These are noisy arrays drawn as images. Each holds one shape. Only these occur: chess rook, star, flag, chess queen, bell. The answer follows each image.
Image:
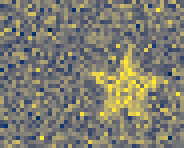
star
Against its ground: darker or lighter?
lighter
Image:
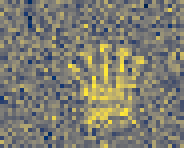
chess queen
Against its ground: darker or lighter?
lighter
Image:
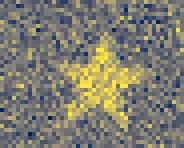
star
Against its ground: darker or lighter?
lighter
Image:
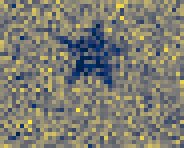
star
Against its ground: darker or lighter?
darker
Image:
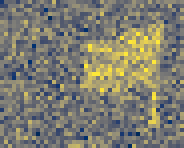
flag
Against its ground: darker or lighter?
lighter
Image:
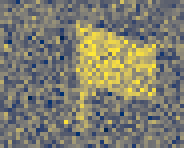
flag
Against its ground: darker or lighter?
lighter
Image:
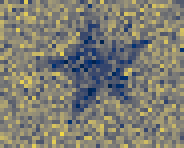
star
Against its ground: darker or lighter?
darker
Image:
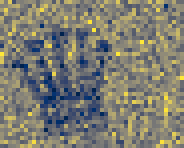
chess queen
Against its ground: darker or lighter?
darker
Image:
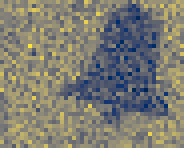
bell
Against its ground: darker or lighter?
darker
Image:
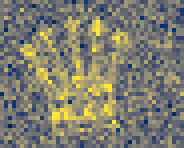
chess queen
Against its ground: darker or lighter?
lighter
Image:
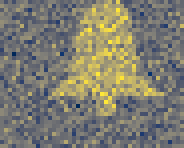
bell
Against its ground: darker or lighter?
lighter
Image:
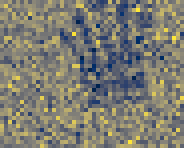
chess queen
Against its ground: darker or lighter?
darker
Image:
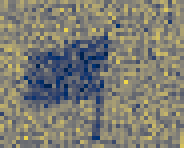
flag
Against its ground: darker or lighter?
darker
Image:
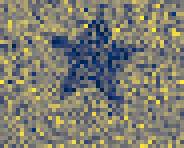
star
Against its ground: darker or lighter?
darker
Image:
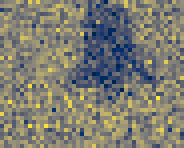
bell
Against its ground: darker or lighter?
darker
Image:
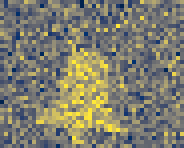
bell
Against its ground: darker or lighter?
lighter
